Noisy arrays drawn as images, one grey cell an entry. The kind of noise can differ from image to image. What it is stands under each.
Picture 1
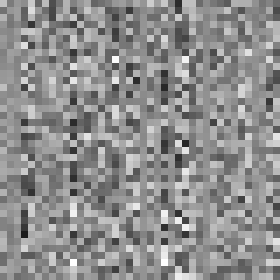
columns of uneven size
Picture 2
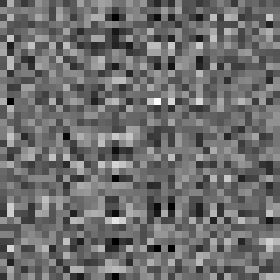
low rank plus noise
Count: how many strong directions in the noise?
two
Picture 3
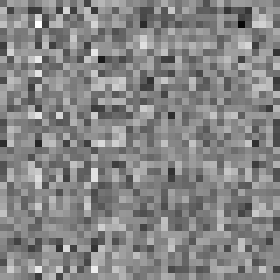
low rank plus noise
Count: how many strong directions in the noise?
three or four
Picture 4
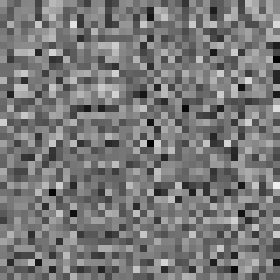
low rank plus noise
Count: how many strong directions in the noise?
three or four
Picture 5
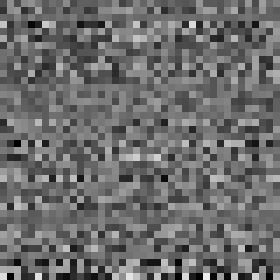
rows of uneven size
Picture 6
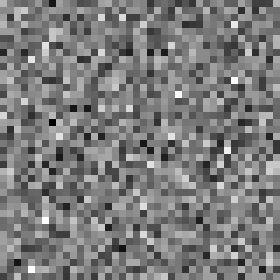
independent entries
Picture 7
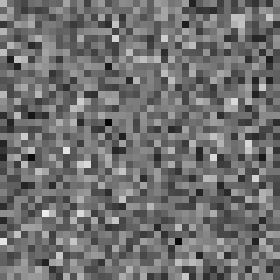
independent entries
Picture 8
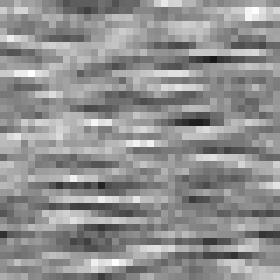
streaked along the rows
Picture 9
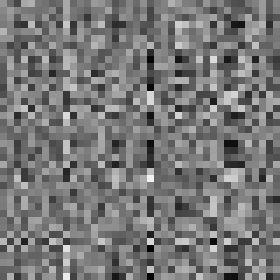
low rank plus noise
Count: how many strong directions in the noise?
two
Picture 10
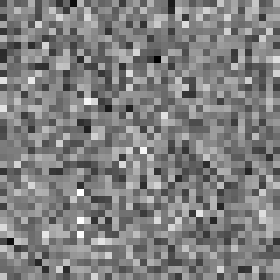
independent entries
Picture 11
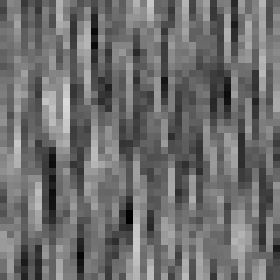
streaked along the columns
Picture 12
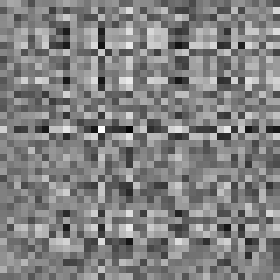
low rank plus noise
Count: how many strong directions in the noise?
one
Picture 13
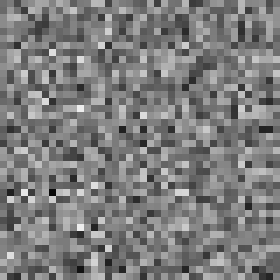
low rank plus noise
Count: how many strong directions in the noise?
three or four
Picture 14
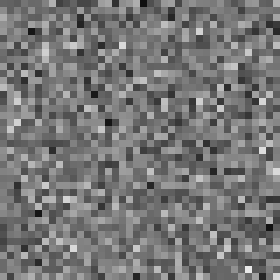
independent entries
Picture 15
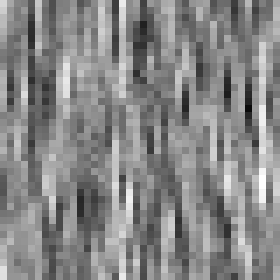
streaked along the columns
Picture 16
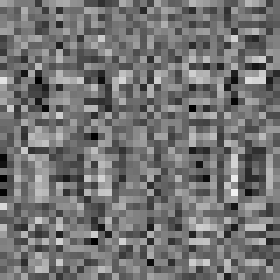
low rank plus noise
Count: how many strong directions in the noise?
two
